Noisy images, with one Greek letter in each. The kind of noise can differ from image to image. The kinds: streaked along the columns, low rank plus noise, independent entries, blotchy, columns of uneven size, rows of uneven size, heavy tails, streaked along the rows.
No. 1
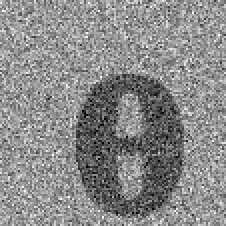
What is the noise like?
independent entries
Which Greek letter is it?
theta
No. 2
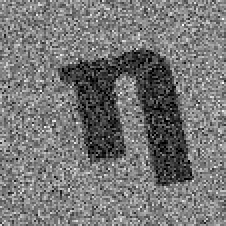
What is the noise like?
independent entries
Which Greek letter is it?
eta
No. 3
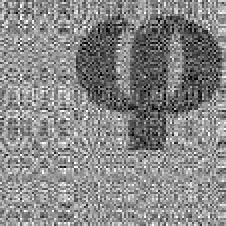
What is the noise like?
low rank plus noise
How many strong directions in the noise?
two
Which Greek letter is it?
phi
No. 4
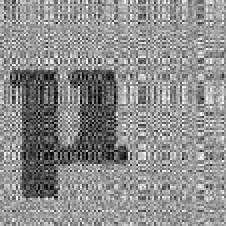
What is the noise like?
low rank plus noise
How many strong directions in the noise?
one
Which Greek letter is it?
mu
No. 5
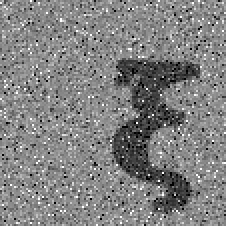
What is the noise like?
heavy tails
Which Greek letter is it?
xi
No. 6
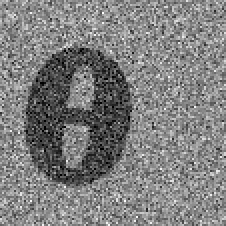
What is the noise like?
independent entries
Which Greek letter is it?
theta
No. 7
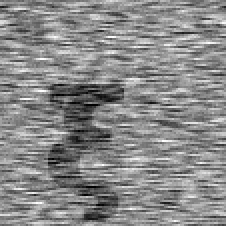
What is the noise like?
streaked along the rows
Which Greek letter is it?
xi
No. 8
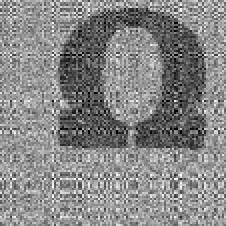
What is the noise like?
low rank plus noise
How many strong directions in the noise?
one
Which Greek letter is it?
omega
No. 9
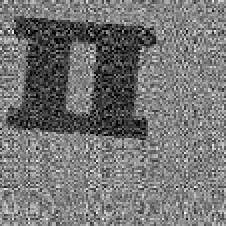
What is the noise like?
low rank plus noise
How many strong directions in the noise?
three or four
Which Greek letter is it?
pi
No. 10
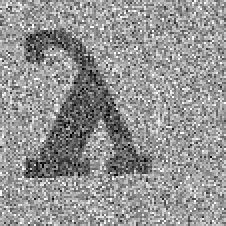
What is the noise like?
independent entries
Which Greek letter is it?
lambda
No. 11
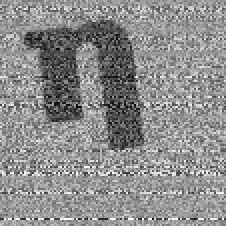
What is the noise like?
rows of uneven size
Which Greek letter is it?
eta
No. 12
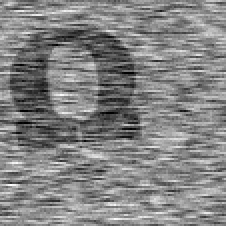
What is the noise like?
streaked along the rows
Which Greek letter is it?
omega
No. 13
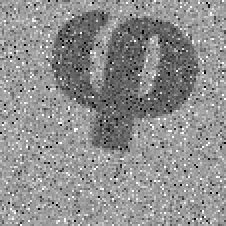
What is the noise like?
heavy tails
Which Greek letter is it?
phi
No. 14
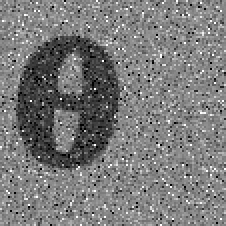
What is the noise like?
heavy tails
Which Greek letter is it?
theta
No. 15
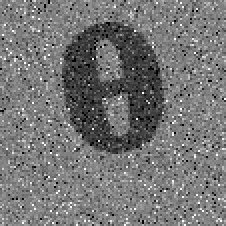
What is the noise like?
heavy tails
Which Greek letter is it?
theta
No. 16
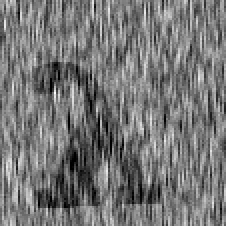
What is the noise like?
streaked along the columns
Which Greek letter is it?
lambda
